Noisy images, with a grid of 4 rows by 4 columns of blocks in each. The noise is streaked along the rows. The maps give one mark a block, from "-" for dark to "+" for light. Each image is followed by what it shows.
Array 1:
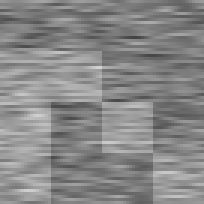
----
++--
+-+-
+--+
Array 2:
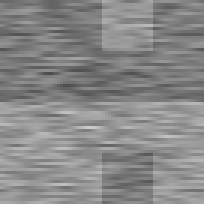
--+-
----
++++
++-+
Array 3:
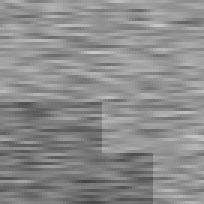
++++
++++
--++
---+
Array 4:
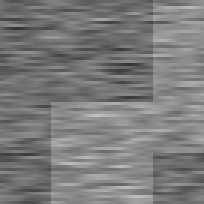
---+
---+
-+++
-++-
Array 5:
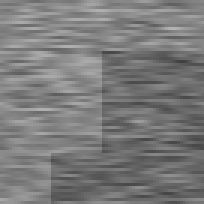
++++
++--
++--
+---
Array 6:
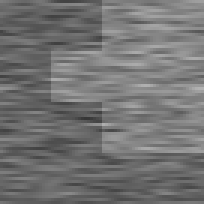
--++
-+++
--++
----
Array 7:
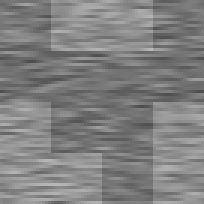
-++-
----
+--+
++-+
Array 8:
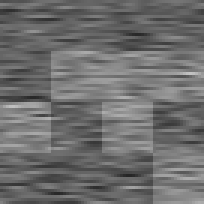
----
-+++
+-+-
---+
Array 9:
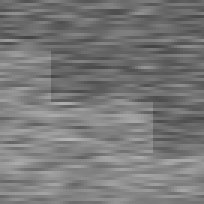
----
+---
+++-
++++
